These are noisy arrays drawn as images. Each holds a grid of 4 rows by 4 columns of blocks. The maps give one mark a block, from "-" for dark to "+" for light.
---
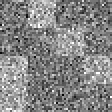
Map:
- + - -
- - + -
+ - - +
+ - - -
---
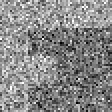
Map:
+ + + +
+ - - -
+ + - -
+ - - -
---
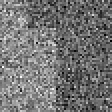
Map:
+ - - -
+ + - -
+ + - -
+ + - -
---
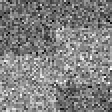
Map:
- - - -
- - + +
+ + + +
+ + - -
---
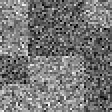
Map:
+ - - +
+ - - -
- + + -
+ + + -
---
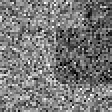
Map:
+ + + -
+ + - -
+ + - -
+ + + +
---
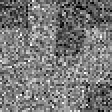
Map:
- + - -
+ + - +
+ + + +
+ + + -
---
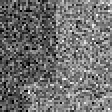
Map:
- - + +
- - + +
- - + +
- + + +
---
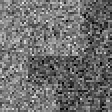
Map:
+ + + -
+ + + -
+ - - -
+ + - -
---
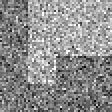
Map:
- + + +
- + + +
- + - -
- - - -
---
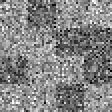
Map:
+ - + +
+ + - -
- + + -
+ + - +
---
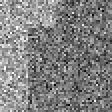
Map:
+ + - -
+ - - -
+ - - -
+ - - -
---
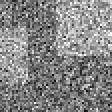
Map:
- - + +
+ - + +
+ - - -
- - - -
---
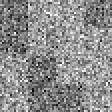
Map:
- + + -
- + + +
+ - + +
+ - - +
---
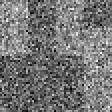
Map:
+ - + -
+ - + +
- - - +
- - - +
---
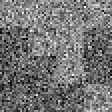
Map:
+ + + +
- + + -
- - + -
- - - +
